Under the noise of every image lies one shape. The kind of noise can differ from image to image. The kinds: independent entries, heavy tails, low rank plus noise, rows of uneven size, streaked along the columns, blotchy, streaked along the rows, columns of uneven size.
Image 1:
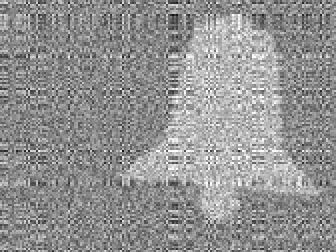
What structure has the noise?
low rank plus noise
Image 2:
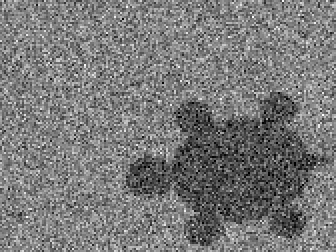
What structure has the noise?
independent entries
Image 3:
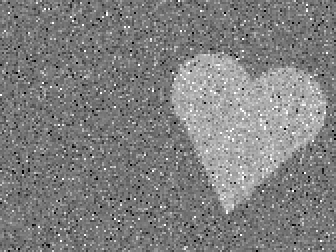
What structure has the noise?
heavy tails
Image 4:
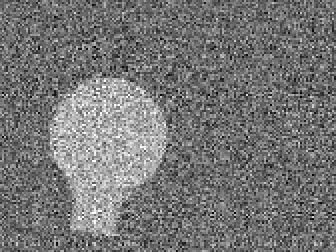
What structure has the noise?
low rank plus noise
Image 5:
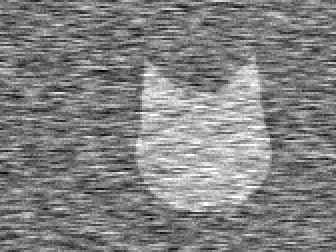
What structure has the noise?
streaked along the rows
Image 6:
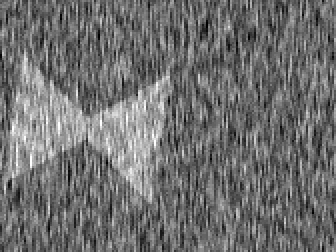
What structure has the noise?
streaked along the columns
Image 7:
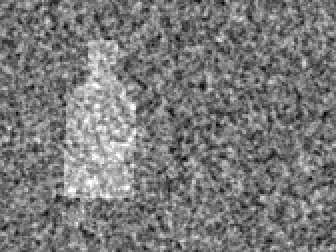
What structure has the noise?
blotchy
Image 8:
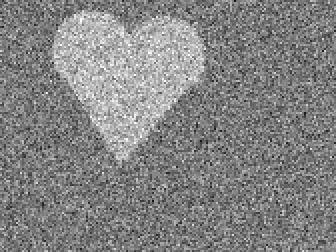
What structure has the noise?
independent entries
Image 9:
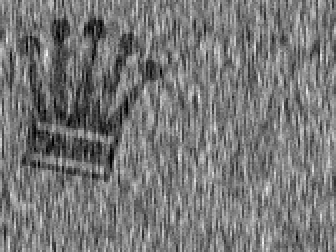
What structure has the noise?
streaked along the columns
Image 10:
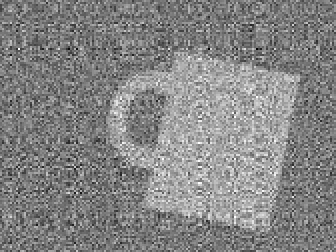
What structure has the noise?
low rank plus noise
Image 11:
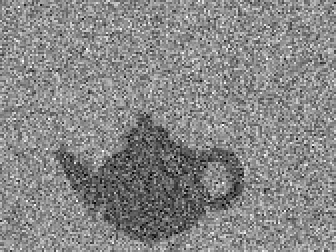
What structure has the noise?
independent entries
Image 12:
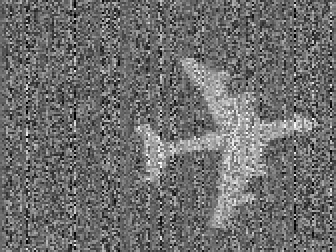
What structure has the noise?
columns of uneven size
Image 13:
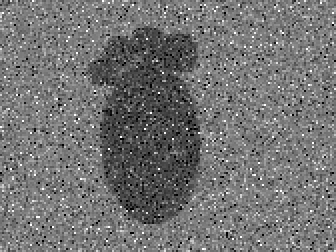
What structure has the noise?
heavy tails
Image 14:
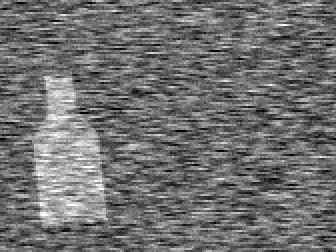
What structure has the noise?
streaked along the rows
